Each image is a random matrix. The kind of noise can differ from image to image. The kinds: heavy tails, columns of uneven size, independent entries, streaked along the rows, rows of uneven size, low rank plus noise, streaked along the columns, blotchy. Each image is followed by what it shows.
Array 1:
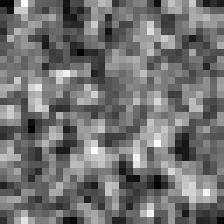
blotchy
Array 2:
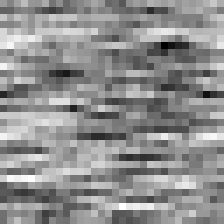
streaked along the rows
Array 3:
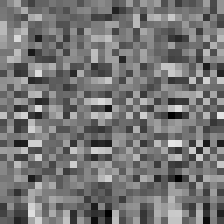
low rank plus noise
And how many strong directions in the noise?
one
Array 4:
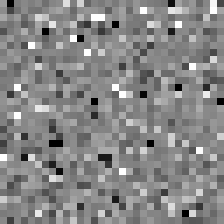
heavy tails
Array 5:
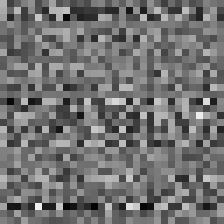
rows of uneven size
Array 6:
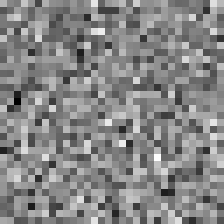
independent entries
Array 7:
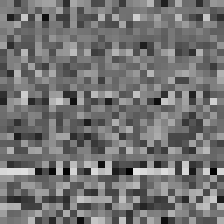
rows of uneven size
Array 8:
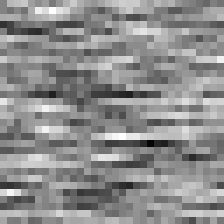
streaked along the rows
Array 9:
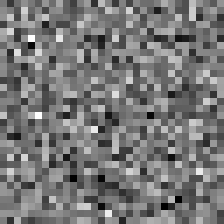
independent entries
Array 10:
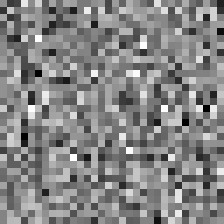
low rank plus noise
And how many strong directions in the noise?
five to eight
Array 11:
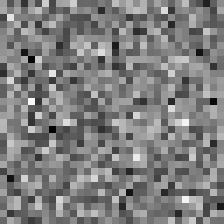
low rank plus noise
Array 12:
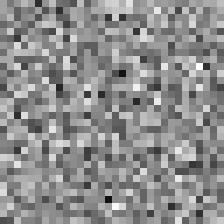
independent entries
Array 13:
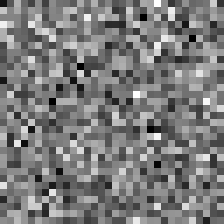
independent entries
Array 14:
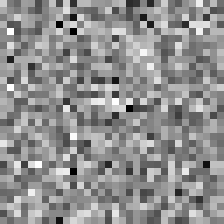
low rank plus noise
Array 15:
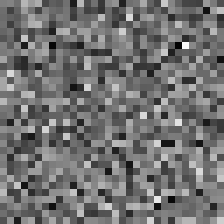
independent entries
